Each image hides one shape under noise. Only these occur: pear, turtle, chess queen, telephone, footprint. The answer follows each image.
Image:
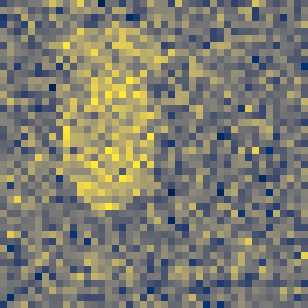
light footprint
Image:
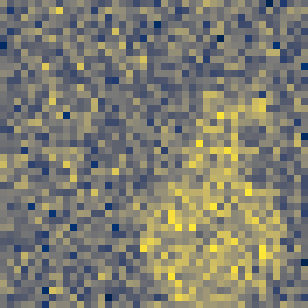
light pear
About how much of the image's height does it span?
two thirds
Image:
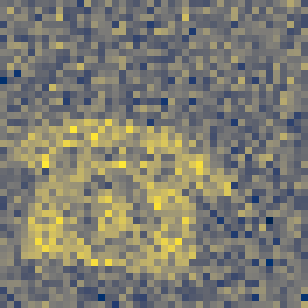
light telephone
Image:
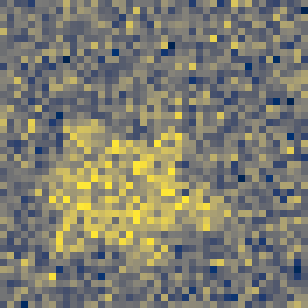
light turtle
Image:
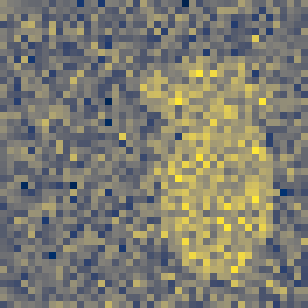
light footprint
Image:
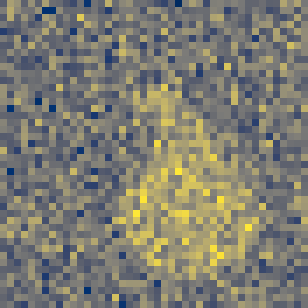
light pear
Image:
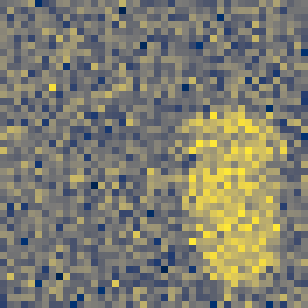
light footprint
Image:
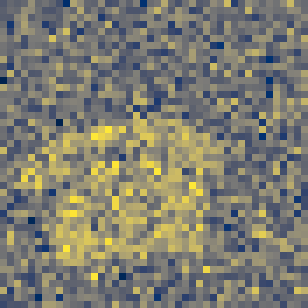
light telephone
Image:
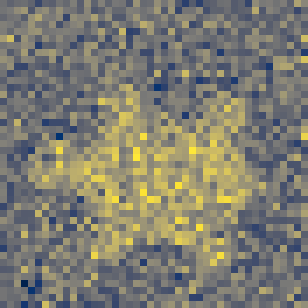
light turtle
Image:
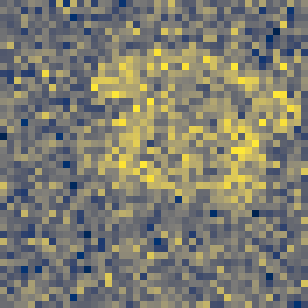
light telephone
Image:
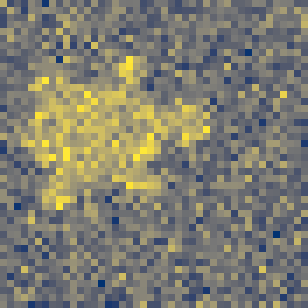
light turtle
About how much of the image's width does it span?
two thirds
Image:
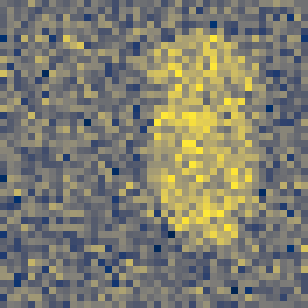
light footprint
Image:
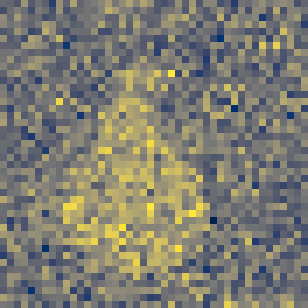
light pear
